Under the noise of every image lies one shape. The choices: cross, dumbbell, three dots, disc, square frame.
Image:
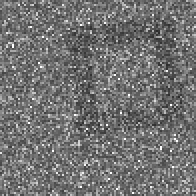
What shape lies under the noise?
square frame
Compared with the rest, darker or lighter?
darker
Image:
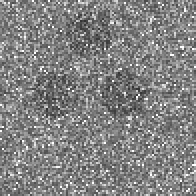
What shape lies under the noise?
three dots
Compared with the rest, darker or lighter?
darker
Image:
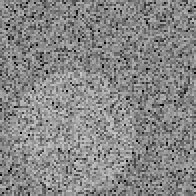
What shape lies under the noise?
disc
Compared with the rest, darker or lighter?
lighter
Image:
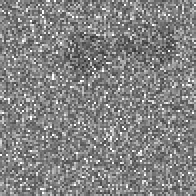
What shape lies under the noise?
dumbbell
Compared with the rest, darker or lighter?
darker
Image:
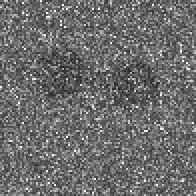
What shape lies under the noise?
dumbbell
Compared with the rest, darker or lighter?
darker
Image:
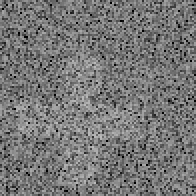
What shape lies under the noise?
cross
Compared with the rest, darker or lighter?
lighter
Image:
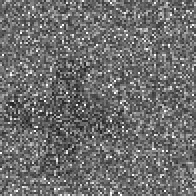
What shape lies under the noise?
cross
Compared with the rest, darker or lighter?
darker
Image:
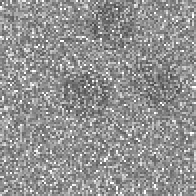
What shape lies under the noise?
three dots
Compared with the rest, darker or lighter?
darker
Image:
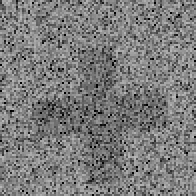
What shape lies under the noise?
cross
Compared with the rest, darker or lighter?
darker
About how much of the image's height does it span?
two thirds
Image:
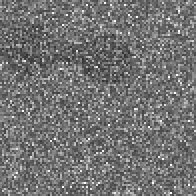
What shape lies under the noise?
dumbbell
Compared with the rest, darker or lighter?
darker
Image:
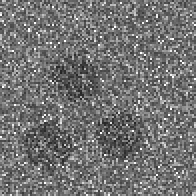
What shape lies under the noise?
three dots
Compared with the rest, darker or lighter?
darker
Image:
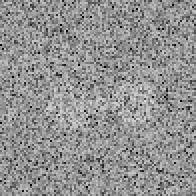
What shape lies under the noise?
dumbbell
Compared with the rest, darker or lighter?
lighter
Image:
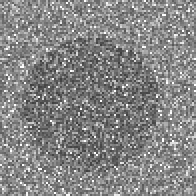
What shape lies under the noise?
disc
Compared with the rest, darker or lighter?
darker
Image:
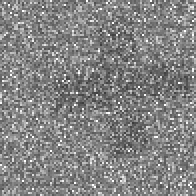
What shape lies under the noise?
cross
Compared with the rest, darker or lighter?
darker
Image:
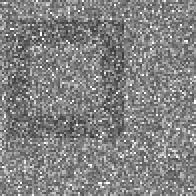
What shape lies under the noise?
square frame
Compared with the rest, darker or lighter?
darker
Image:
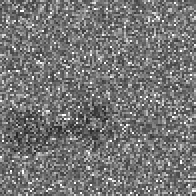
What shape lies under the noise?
dumbbell
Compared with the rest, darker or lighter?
darker
